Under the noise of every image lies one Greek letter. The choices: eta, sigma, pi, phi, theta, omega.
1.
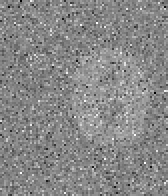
light theta
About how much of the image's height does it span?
half
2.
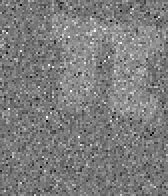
light pi
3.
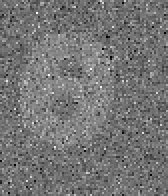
light theta
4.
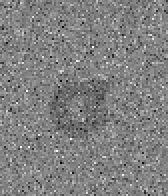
dark sigma, centre
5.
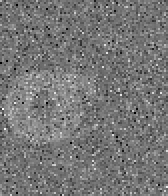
light sigma
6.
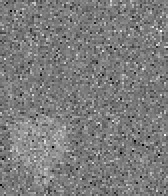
light phi, bottom left
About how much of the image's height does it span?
a third
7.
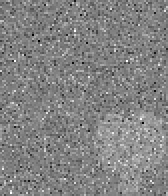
light phi, bottom right
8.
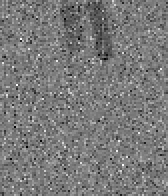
dark eta, top middle
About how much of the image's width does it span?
a third
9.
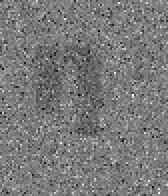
dark eta
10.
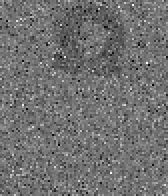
dark omega
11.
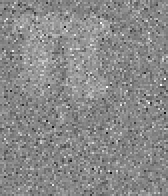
light pi
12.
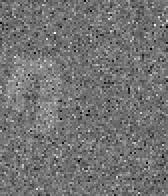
light eta, middle left
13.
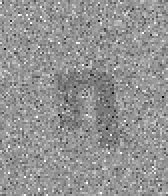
dark eta, centre
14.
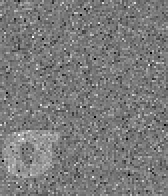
light sigma, bottom left
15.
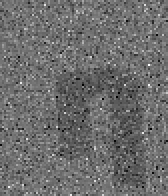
dark eta
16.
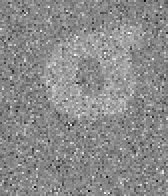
light sigma
